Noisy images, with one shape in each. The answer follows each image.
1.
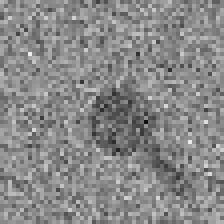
lollipop
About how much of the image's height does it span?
half
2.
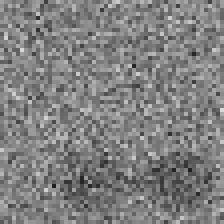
dumbbell
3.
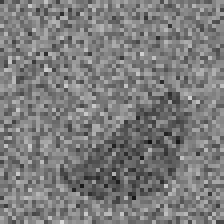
half disc
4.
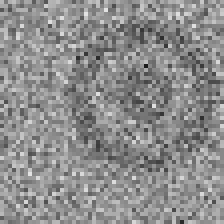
bullseye
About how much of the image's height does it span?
two thirds
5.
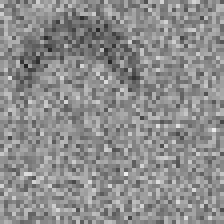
crescent
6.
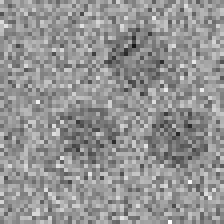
three dots
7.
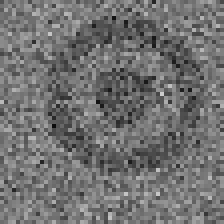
bullseye
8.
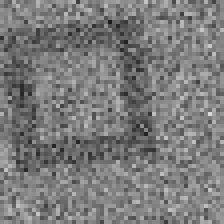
square frame
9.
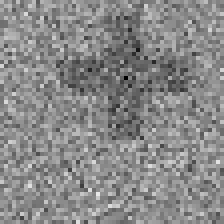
cross
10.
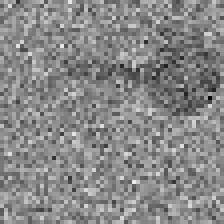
lollipop
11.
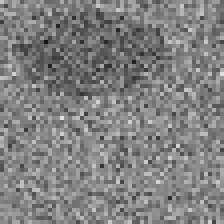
ellipse
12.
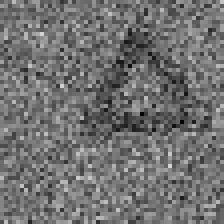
triangle frame
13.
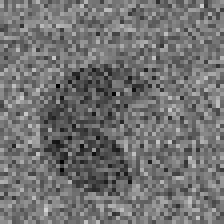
disc with a wedge cut out
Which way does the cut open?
right
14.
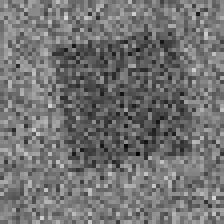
square
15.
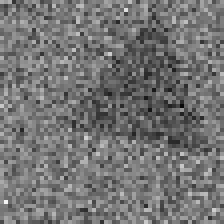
triangle
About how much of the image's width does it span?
two thirds
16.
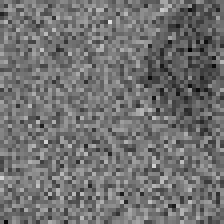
half disc
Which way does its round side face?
left
